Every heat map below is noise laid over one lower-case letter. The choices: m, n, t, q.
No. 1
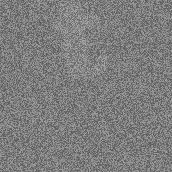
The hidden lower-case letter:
t
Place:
top middle
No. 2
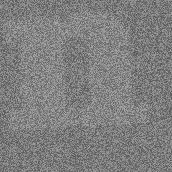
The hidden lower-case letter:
n
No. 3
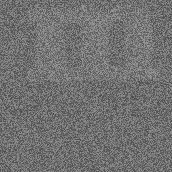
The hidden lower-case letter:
m
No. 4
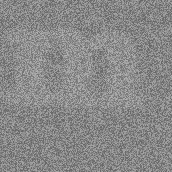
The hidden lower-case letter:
m
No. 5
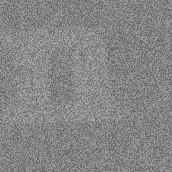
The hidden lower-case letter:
n
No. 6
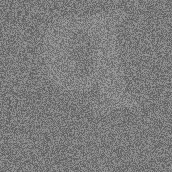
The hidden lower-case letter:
q
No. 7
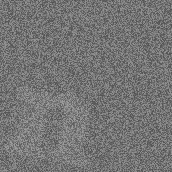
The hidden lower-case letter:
n
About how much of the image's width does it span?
half
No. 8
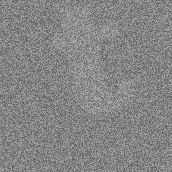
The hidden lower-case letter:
t
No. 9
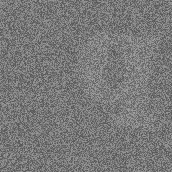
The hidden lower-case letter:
q
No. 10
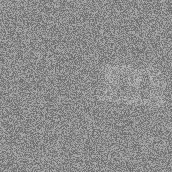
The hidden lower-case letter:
m
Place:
middle right
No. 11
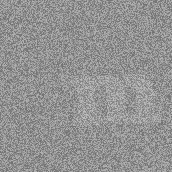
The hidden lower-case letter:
m
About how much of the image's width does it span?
half
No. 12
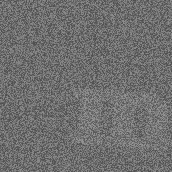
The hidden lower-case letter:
m
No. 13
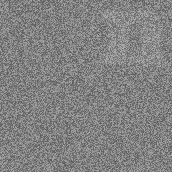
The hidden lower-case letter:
n
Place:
top right
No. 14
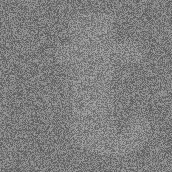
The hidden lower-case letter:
t
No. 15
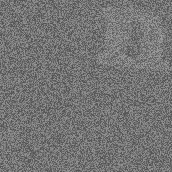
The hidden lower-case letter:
n
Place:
top right
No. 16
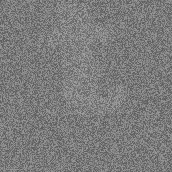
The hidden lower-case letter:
t
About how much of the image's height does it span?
two thirds
